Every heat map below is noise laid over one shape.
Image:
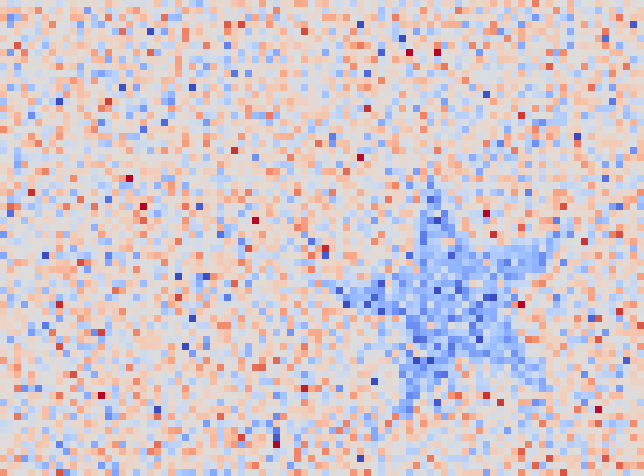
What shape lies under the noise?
star
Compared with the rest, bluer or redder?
bluer
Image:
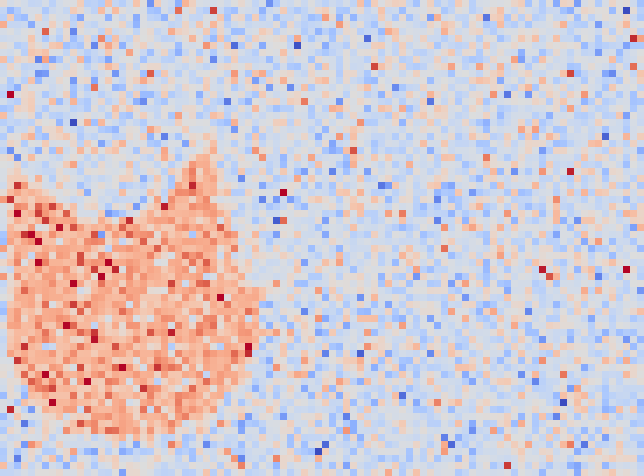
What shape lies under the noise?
cat's head
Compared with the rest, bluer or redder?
redder
